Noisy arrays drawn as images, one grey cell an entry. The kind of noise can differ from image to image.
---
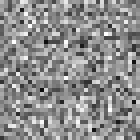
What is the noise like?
independent entries
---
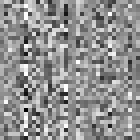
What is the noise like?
columns of uneven size
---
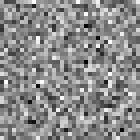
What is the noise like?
independent entries
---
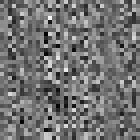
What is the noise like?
columns of uneven size
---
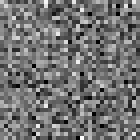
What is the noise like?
low rank plus noise
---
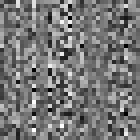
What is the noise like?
columns of uneven size
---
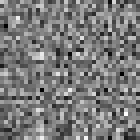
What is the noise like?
low rank plus noise
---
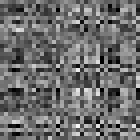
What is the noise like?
low rank plus noise
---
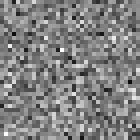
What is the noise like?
independent entries
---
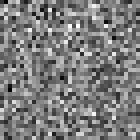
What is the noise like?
independent entries
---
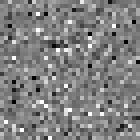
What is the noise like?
heavy tails
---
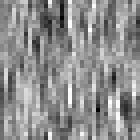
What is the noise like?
streaked along the columns
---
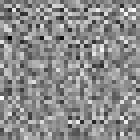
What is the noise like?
low rank plus noise
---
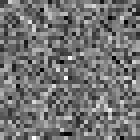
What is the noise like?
independent entries
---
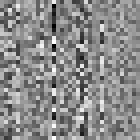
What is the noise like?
columns of uneven size
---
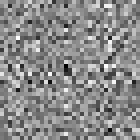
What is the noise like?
low rank plus noise
